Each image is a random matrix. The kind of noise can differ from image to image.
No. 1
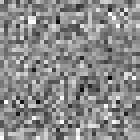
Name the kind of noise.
low rank plus noise
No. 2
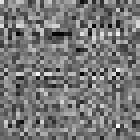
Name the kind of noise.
low rank plus noise
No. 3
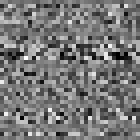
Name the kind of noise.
rows of uneven size
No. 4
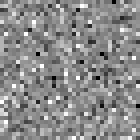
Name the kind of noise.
heavy tails
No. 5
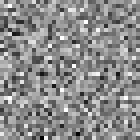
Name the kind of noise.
independent entries
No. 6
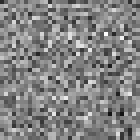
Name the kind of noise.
low rank plus noise
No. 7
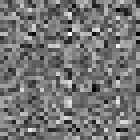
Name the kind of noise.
low rank plus noise
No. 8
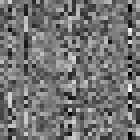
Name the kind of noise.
columns of uneven size
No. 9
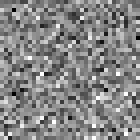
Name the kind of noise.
independent entries
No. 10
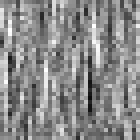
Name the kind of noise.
streaked along the columns
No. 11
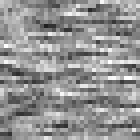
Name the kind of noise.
streaked along the rows
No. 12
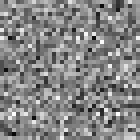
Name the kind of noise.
independent entries
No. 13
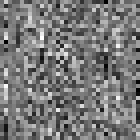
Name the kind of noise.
columns of uneven size
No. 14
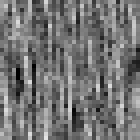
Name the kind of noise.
streaked along the columns
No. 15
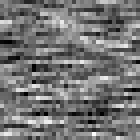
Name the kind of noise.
streaked along the rows
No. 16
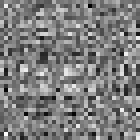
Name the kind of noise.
low rank plus noise
